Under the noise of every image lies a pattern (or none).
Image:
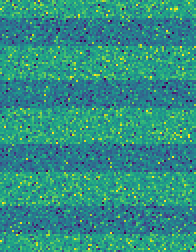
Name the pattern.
horizontal stripes
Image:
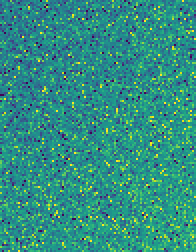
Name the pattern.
a smooth slope
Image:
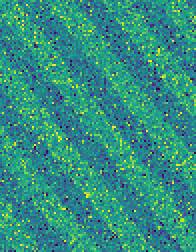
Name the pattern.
diagonal stripes
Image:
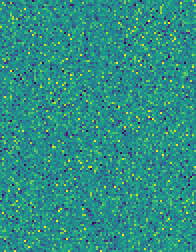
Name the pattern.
only noise
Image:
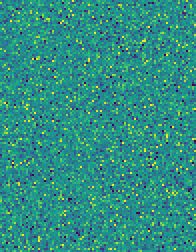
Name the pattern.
only noise
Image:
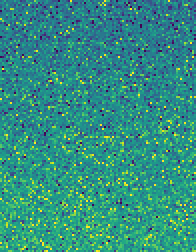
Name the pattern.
a smooth slope
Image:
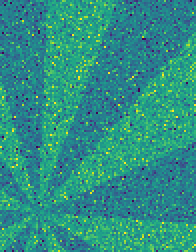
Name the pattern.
spokes from one point
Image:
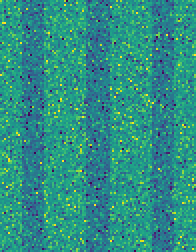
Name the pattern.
vertical stripes
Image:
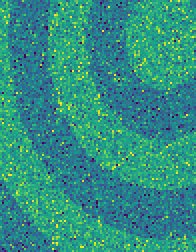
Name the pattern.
rings round one point
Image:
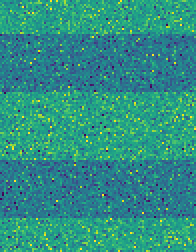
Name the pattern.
horizontal stripes
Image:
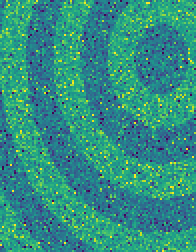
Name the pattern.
rings round one point
